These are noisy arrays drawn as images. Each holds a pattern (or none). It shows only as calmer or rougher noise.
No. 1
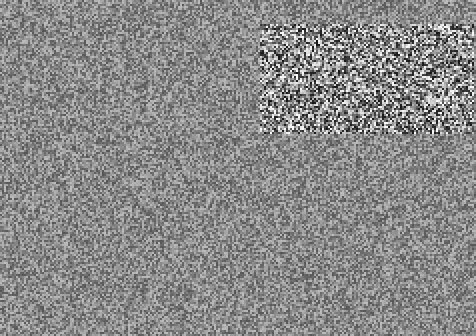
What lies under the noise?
one block
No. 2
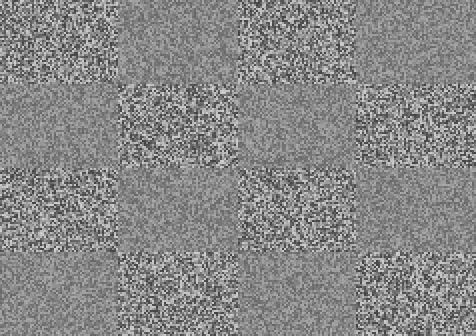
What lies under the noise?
a checkerboard
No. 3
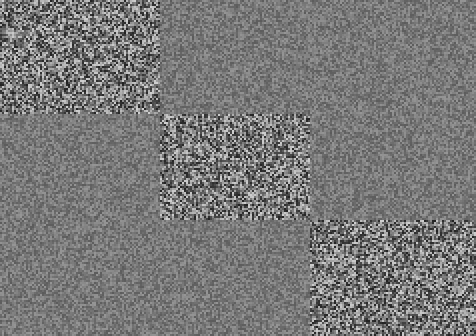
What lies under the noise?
blocks along the diagonal
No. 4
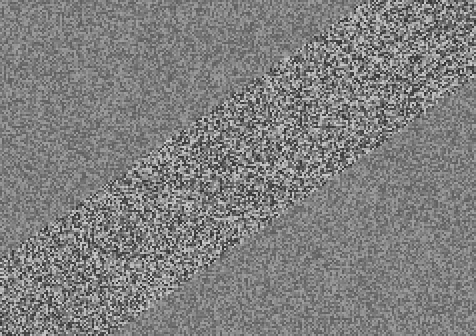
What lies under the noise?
a diagonal band
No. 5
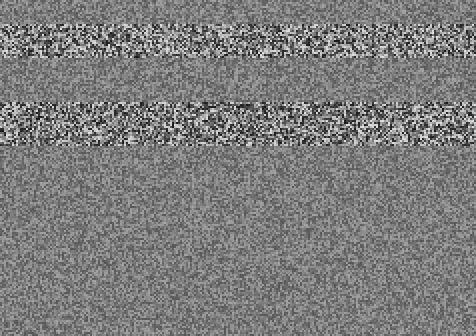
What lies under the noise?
bands of rows
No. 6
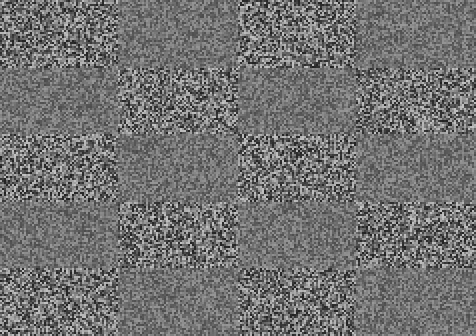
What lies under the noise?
a checkerboard
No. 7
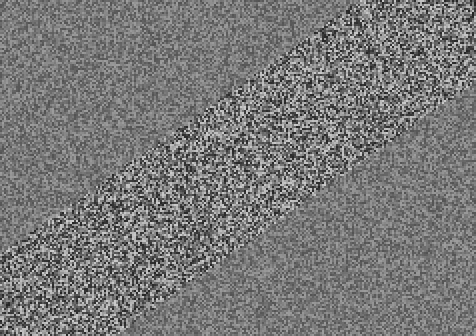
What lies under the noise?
a diagonal band
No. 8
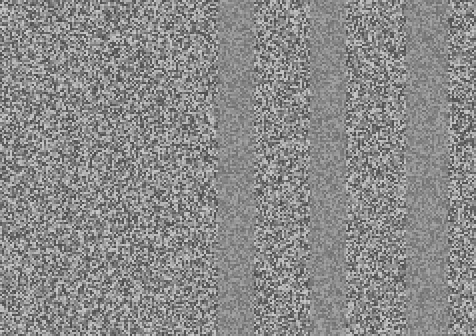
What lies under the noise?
bands of columns
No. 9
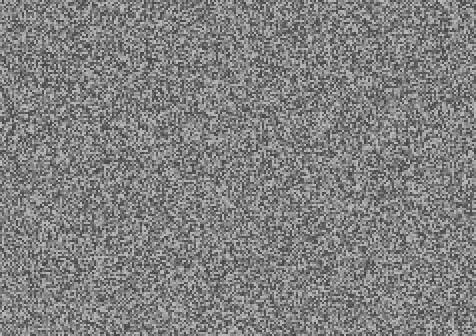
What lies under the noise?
only noise
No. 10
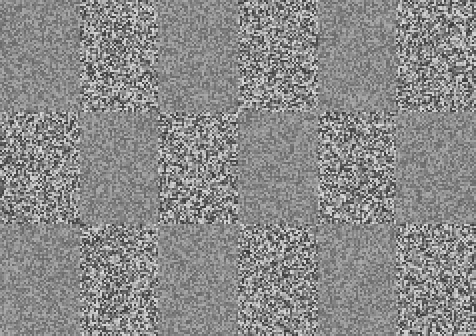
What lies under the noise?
a checkerboard
